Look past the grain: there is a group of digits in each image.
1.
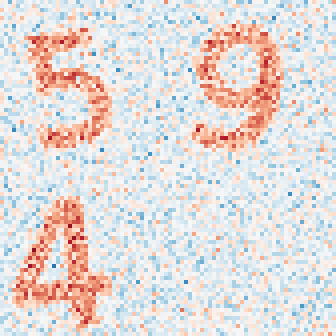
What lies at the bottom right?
nothing
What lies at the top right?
9
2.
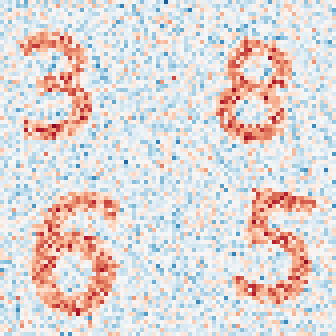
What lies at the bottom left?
6
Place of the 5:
bottom right
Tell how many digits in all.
4
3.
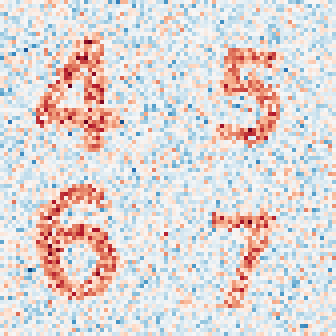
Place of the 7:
bottom right
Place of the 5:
top right
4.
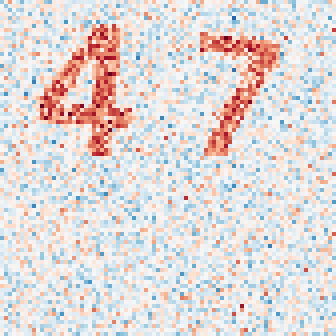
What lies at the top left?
4
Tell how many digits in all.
2
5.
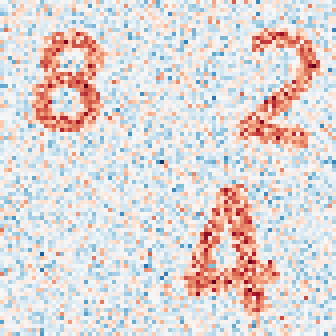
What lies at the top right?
2
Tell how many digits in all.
3
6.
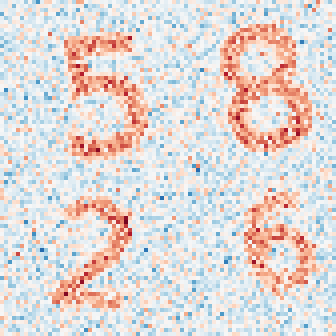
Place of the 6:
bottom right
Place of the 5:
top left
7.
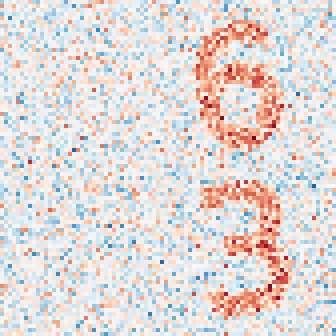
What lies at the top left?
nothing
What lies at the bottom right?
3
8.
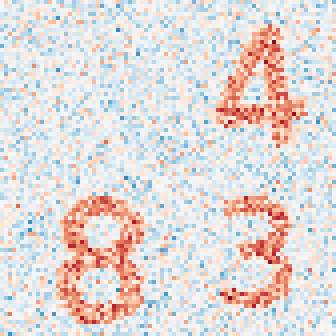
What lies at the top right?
4
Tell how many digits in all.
3
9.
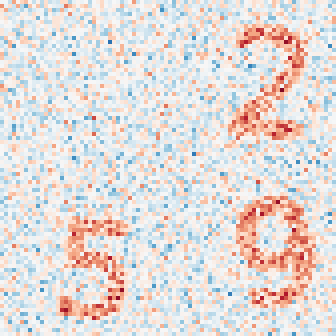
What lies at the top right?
2
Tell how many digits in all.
3
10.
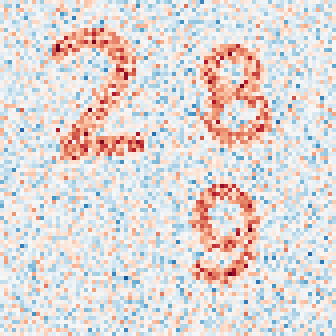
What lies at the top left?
2
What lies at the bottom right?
9
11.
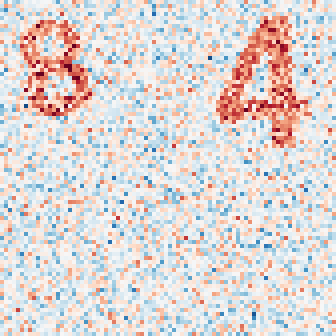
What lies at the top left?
8
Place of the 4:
top right
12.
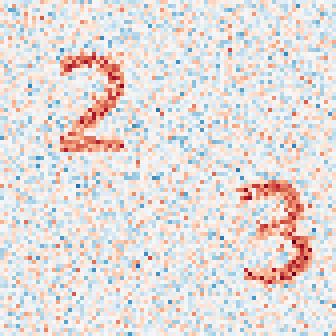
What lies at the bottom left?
nothing
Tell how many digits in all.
2
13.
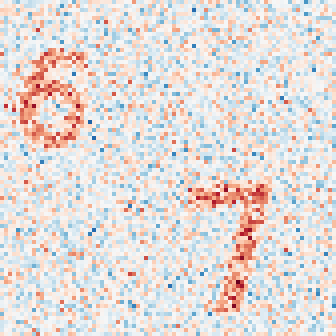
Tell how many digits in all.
2
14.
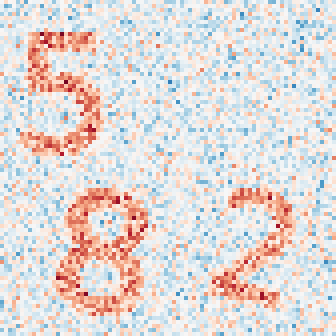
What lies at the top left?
5
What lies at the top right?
nothing
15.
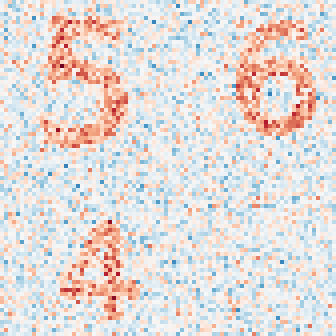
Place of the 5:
top left
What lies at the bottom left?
4
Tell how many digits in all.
3
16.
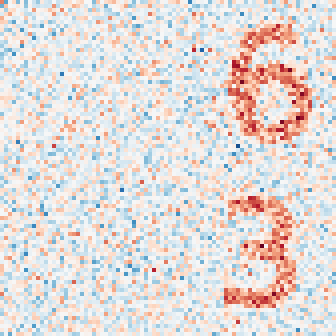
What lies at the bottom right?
3
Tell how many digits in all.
2
